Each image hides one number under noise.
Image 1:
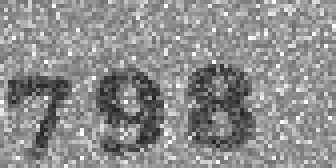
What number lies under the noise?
798
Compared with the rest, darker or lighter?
darker
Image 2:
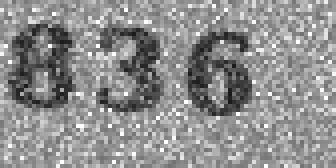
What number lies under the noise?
836
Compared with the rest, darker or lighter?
darker
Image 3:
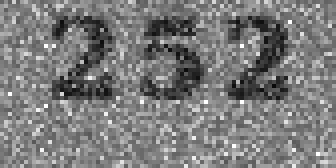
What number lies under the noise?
252
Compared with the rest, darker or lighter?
darker
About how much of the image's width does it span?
two thirds
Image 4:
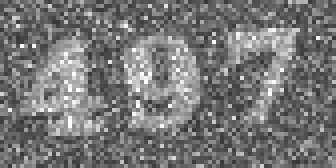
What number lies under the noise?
497
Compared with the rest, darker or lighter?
lighter
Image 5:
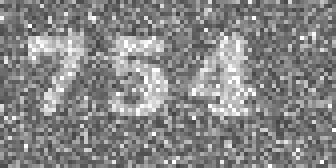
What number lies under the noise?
754
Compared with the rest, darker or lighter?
lighter
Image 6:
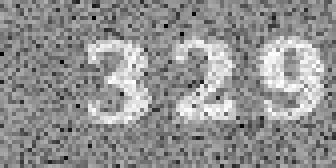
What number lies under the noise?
329
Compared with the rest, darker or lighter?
lighter
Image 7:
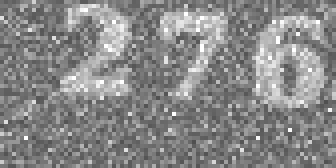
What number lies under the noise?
276
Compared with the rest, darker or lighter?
lighter
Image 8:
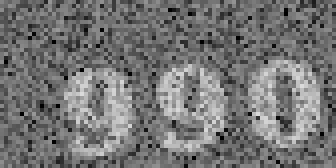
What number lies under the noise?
990
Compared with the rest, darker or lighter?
lighter
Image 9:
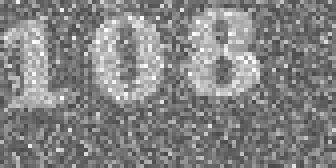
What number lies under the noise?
108
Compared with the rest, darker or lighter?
lighter
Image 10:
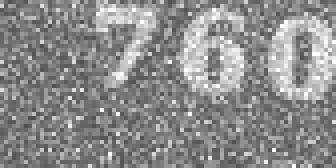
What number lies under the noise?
760
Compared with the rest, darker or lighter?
lighter
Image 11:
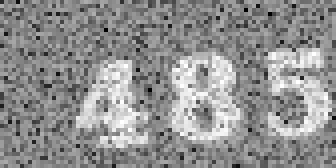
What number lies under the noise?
485
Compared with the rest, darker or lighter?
lighter
